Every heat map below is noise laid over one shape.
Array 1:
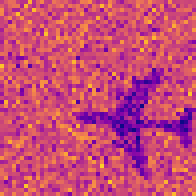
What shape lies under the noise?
airplane
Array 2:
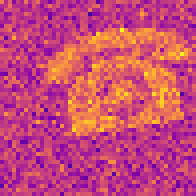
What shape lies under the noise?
telephone
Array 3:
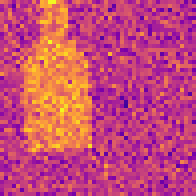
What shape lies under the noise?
bottle
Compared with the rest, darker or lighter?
lighter
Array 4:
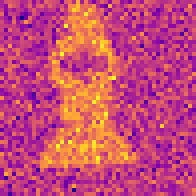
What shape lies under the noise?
chess bishop
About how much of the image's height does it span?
nearly all
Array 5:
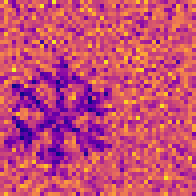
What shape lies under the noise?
snowflake
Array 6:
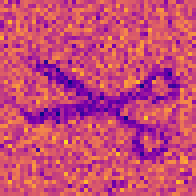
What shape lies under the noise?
pair of scissors
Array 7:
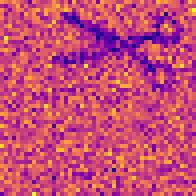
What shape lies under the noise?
pair of scissors
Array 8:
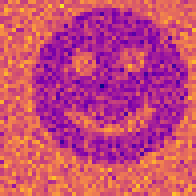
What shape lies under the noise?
smiling face
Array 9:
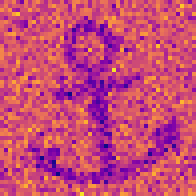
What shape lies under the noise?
anchor
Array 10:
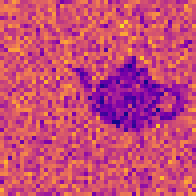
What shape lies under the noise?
teapot
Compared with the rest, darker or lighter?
darker
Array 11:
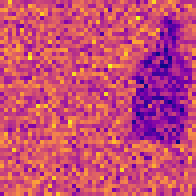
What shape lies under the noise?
bottle
